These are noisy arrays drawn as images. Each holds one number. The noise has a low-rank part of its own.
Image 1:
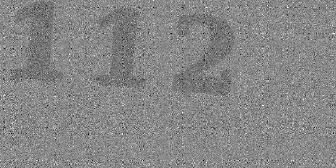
112
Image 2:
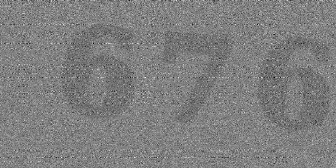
676
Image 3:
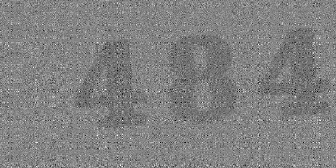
484
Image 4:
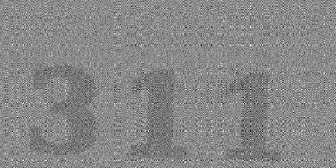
311
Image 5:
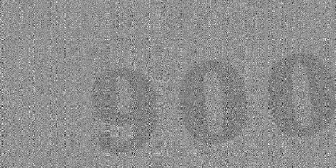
900
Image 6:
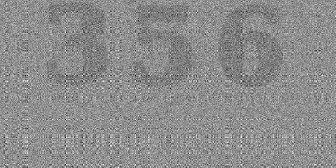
356
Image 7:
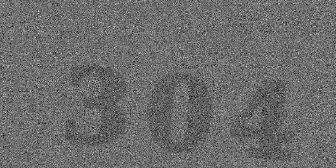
304
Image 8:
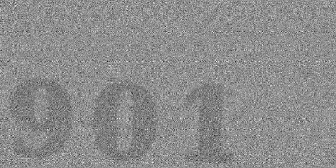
901
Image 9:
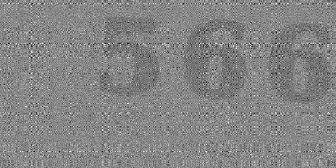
566
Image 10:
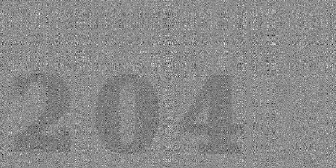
204
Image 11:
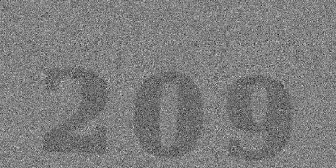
209
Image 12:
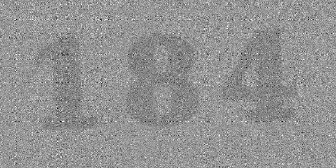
184
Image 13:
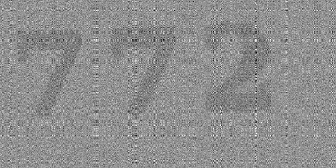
772
